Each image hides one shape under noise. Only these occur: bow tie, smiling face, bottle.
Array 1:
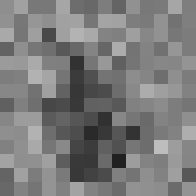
bottle
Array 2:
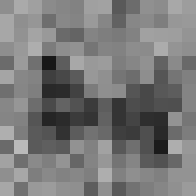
bow tie
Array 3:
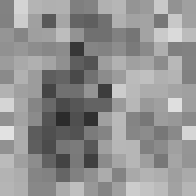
bottle
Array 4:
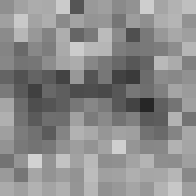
bow tie
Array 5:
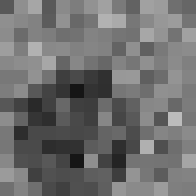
smiling face
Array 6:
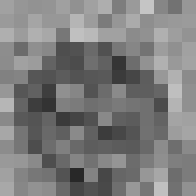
smiling face
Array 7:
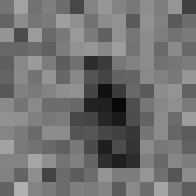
bottle
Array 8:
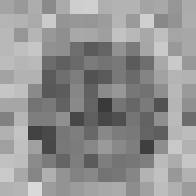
smiling face
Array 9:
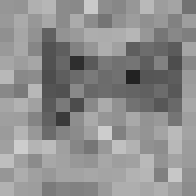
bow tie
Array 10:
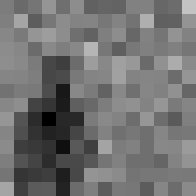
bottle
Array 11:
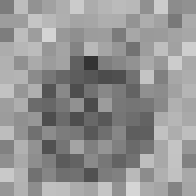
smiling face
